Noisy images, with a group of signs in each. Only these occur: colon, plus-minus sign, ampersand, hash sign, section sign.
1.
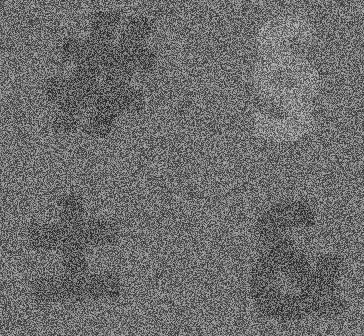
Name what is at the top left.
hash sign
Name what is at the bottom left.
plus-minus sign
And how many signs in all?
4
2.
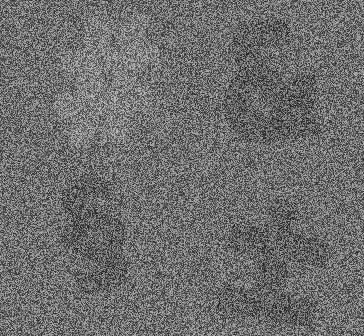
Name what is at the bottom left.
section sign
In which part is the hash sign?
top left
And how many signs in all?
4
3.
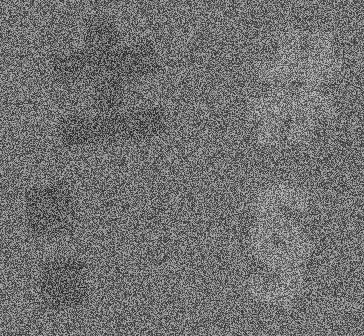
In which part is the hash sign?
top right
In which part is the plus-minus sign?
top left
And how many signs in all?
4
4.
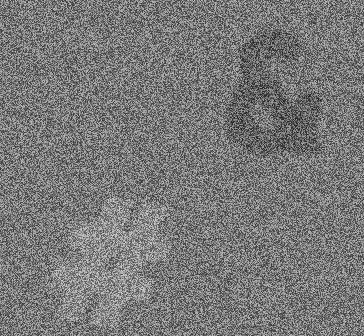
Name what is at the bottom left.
hash sign
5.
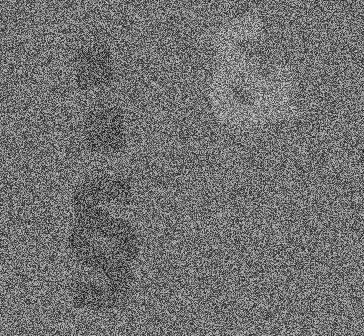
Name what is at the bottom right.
nothing
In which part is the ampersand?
top right
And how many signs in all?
3
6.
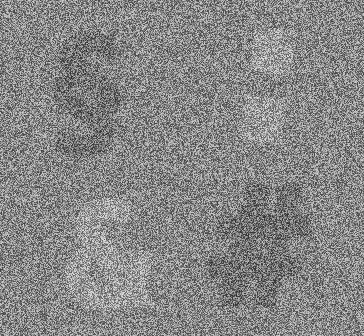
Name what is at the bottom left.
ampersand
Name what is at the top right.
colon
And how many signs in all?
4
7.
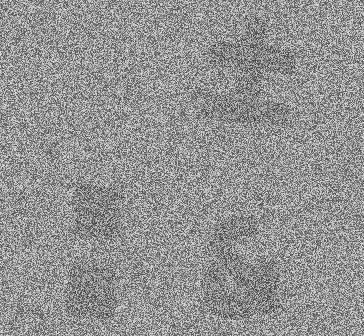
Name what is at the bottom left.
colon
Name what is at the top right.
plus-minus sign
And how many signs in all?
3
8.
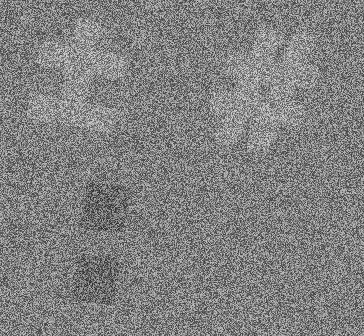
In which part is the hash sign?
top right
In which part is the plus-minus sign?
top left
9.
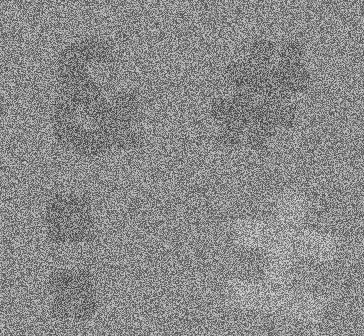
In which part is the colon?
bottom left
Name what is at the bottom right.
plus-minus sign
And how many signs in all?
4
